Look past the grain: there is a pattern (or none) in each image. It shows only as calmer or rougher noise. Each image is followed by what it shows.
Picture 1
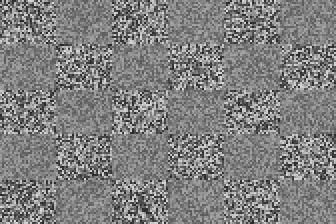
a checkerboard
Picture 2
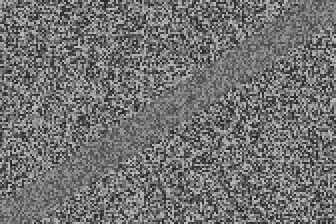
a diagonal band
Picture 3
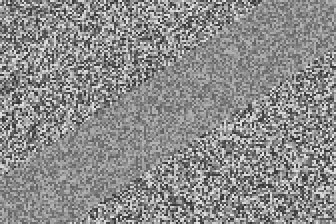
a diagonal band
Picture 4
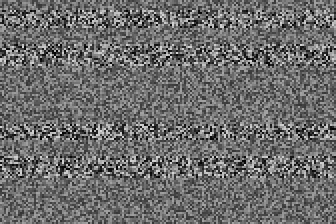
bands of rows
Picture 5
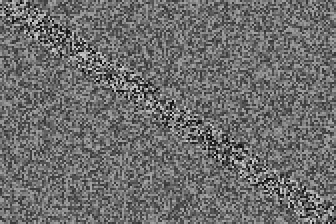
a diagonal band
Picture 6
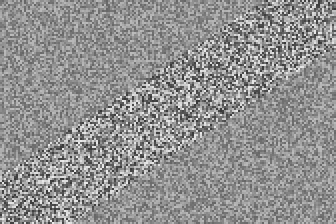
a diagonal band
